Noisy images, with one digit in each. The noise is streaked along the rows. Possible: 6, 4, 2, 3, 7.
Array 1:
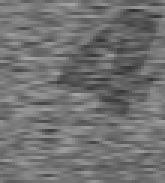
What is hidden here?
dark 4
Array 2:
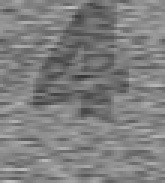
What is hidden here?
dark 4
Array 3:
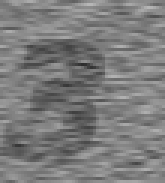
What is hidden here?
dark 3
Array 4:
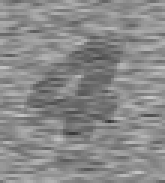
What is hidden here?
dark 4
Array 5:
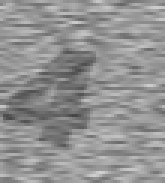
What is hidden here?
dark 4
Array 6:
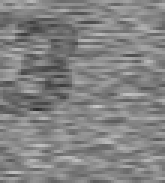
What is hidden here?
dark 3
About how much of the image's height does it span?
half
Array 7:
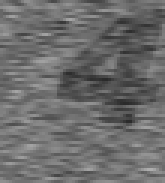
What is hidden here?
dark 4
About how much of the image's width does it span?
two thirds
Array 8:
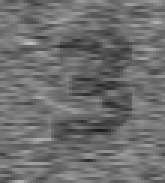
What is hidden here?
dark 3
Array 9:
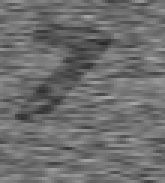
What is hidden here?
dark 7
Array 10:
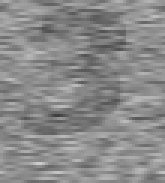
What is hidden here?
dark 3
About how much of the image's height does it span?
two thirds
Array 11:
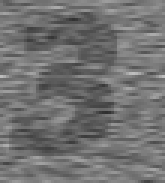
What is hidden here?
dark 3
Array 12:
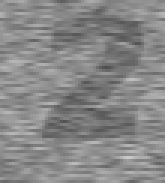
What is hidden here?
dark 2
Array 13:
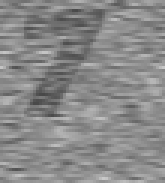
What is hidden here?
dark 7
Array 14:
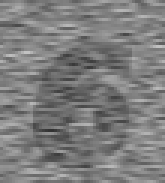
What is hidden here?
dark 6
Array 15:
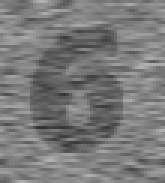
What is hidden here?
dark 6
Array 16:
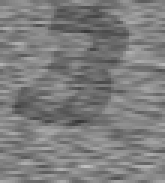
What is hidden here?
dark 3
